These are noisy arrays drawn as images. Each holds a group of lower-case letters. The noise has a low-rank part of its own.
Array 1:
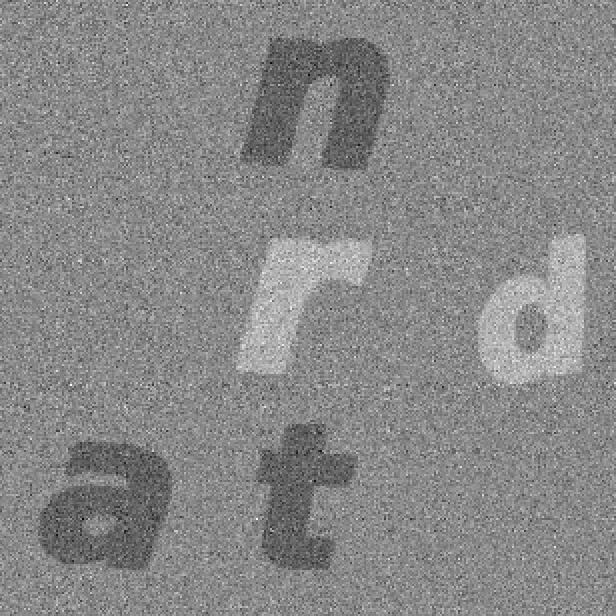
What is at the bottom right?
nothing
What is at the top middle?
n
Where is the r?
centre
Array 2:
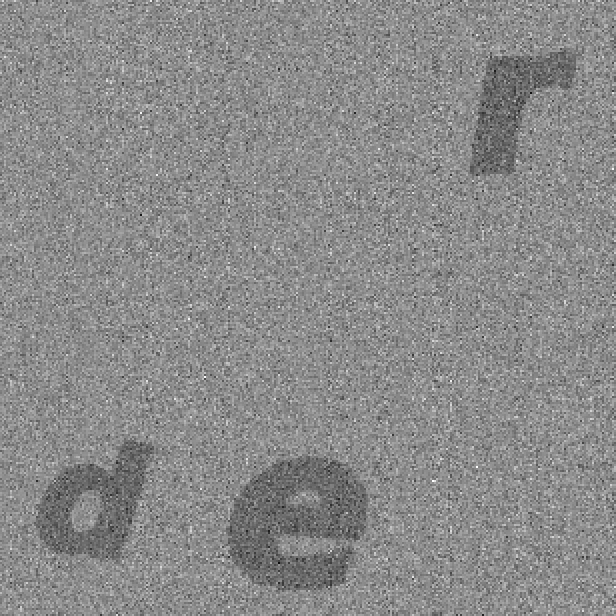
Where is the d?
bottom left
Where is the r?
top right
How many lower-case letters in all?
3
